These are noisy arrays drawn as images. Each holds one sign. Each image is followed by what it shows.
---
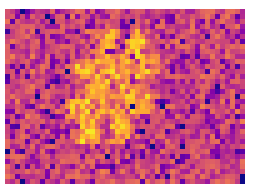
hash sign
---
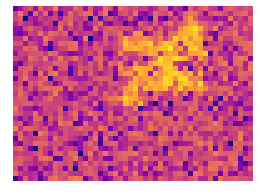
not-equal sign
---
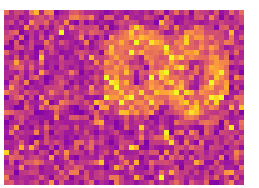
infinity sign
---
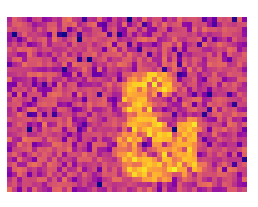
ampersand
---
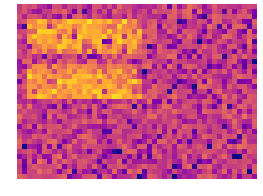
equals sign
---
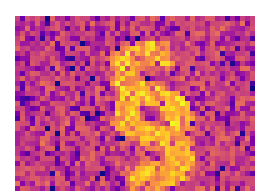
section sign
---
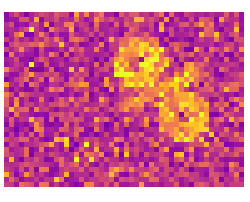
percent sign
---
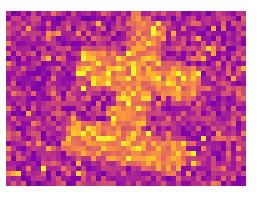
plus-minus sign
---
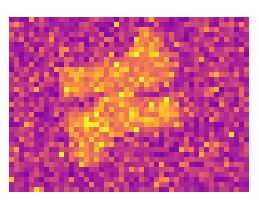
not-equal sign
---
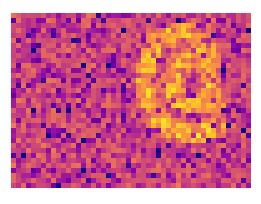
at sign
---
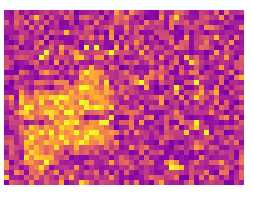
not-equal sign
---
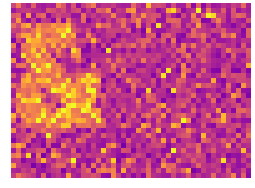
ampersand
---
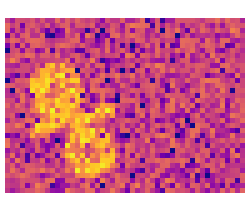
percent sign
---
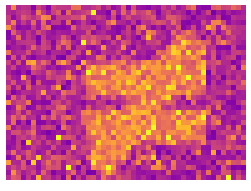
not-equal sign
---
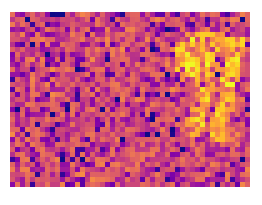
pilcrow
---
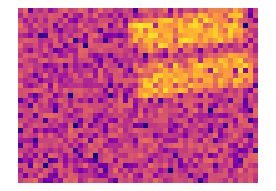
equals sign
